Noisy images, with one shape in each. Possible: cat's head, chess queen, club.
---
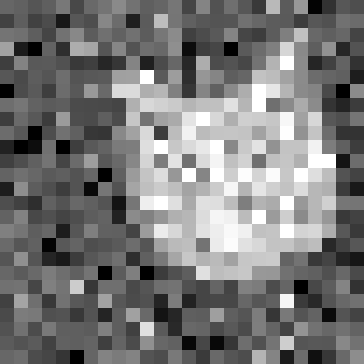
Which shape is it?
cat's head
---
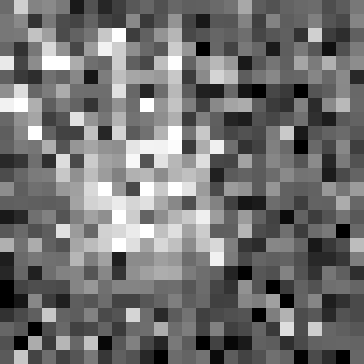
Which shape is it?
chess queen
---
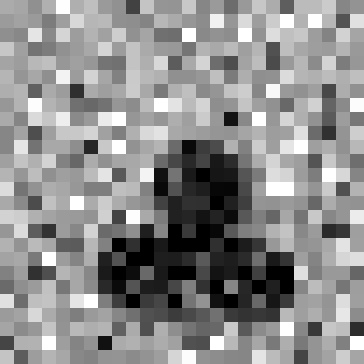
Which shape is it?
club
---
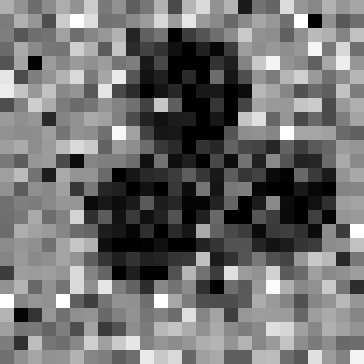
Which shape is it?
club
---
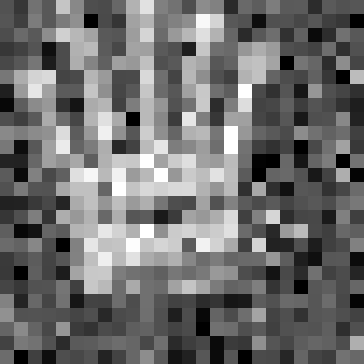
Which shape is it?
chess queen
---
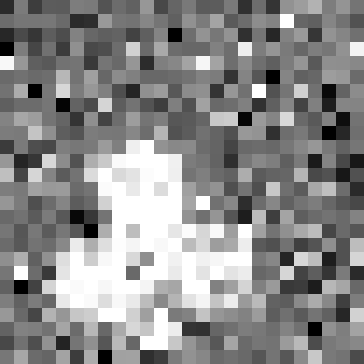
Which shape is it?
club
